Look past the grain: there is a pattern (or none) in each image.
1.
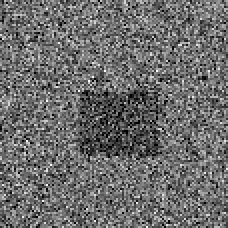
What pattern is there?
one block
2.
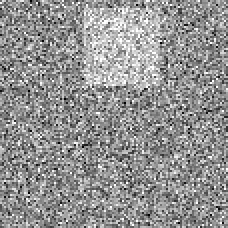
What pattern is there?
one block
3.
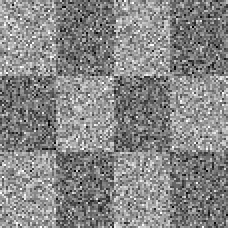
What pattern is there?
a checkerboard
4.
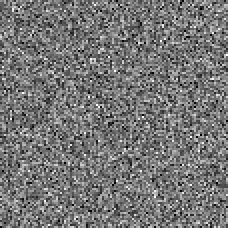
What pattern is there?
only noise
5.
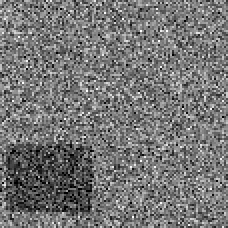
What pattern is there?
one block
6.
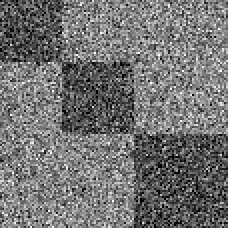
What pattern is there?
blocks along the diagonal
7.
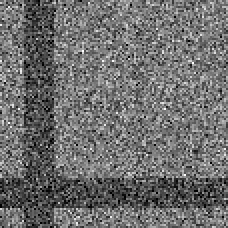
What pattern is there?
bands of rows crossing bands of columns
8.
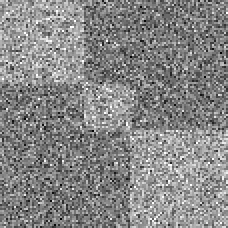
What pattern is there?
blocks along the diagonal
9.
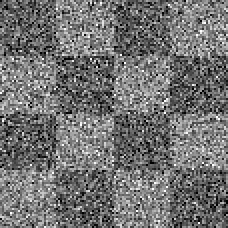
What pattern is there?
a checkerboard
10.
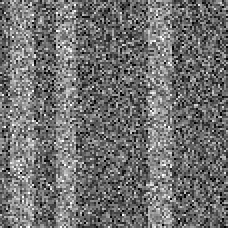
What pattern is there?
bands of columns
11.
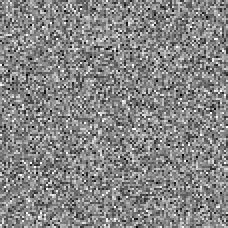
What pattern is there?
only noise
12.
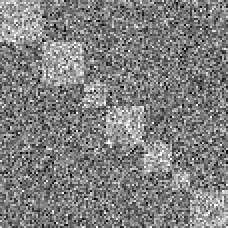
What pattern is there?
blocks along the diagonal
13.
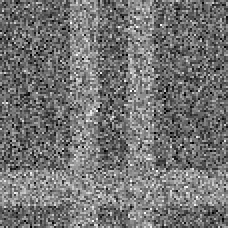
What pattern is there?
bands of rows crossing bands of columns
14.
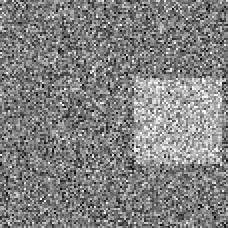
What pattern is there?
one block
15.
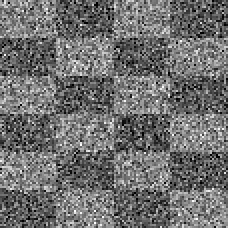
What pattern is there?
a checkerboard
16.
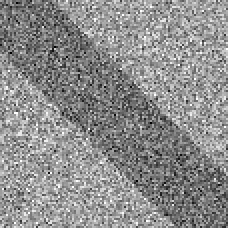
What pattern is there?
a diagonal band
